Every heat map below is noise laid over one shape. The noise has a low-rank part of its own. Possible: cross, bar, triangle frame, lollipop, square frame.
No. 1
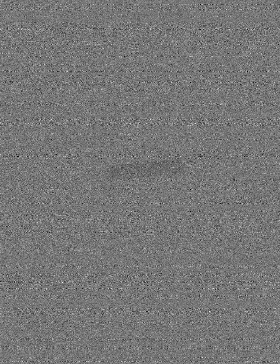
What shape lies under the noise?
bar
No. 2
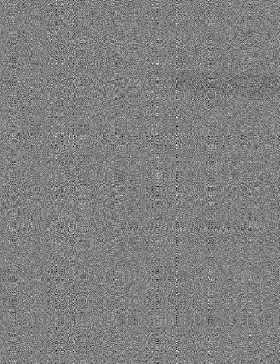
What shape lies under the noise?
bar
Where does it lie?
top right
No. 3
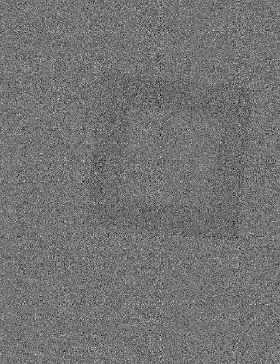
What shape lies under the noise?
square frame
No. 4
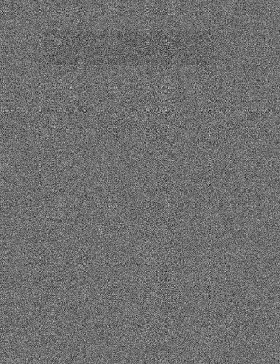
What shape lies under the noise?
bar
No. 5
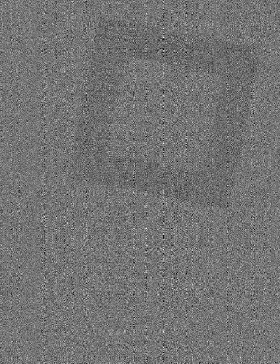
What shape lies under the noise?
square frame
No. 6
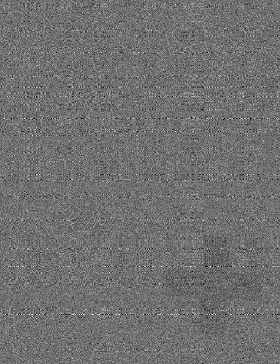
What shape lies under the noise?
cross
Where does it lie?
bottom right
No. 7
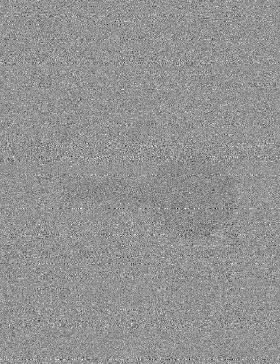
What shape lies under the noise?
lollipop
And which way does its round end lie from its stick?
right
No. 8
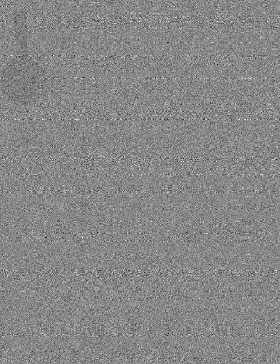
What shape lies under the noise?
lollipop
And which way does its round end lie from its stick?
down
